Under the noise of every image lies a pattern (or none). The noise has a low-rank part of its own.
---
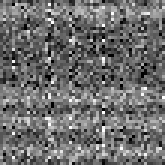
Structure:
bands of rows
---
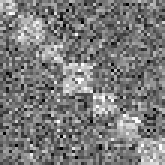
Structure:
blocks along the diagonal
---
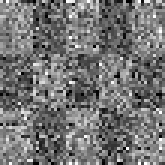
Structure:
a checkerboard
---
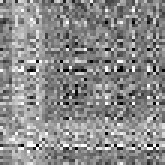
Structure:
bands of rows crossing bands of columns
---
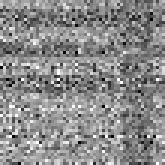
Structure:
bands of rows crossing bands of columns
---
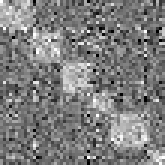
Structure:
blocks along the diagonal
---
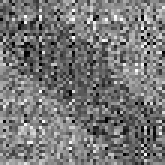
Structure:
a diagonal band
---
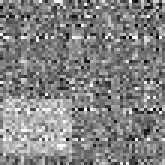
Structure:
one block
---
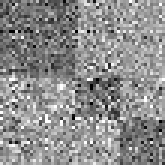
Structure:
blocks along the diagonal
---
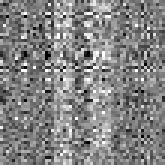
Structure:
bands of columns
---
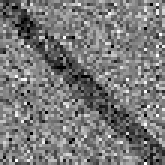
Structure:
a diagonal band
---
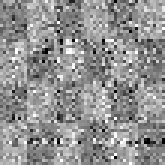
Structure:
a checkerboard
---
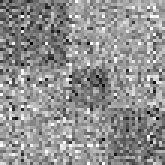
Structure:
blocks along the diagonal
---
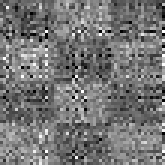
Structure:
a checkerboard
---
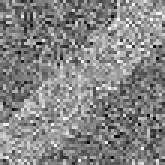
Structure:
a diagonal band
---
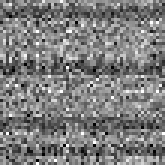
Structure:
bands of rows
